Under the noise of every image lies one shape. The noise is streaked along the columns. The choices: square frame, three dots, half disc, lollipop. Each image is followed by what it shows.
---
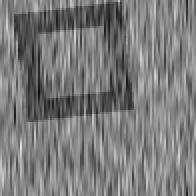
square frame
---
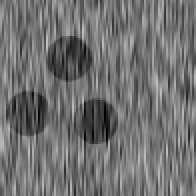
three dots
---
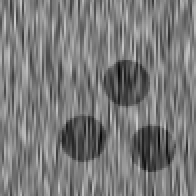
three dots
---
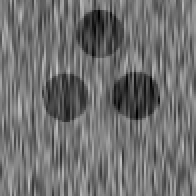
three dots
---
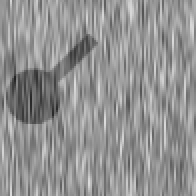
lollipop
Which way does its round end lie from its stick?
down and left
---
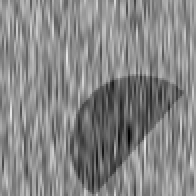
half disc
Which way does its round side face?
up and left
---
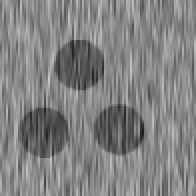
three dots
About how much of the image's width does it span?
two thirds
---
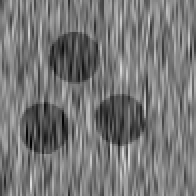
three dots
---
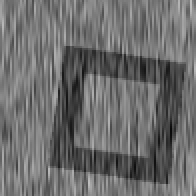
square frame
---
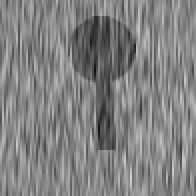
lollipop
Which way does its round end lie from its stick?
up
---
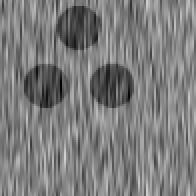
three dots
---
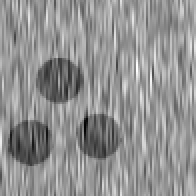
three dots
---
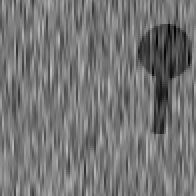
lollipop
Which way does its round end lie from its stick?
up
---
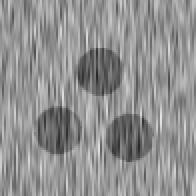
three dots
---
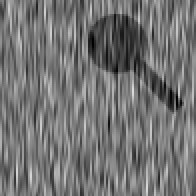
lollipop
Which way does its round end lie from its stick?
up and left
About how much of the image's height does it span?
half
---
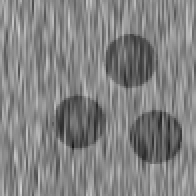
three dots
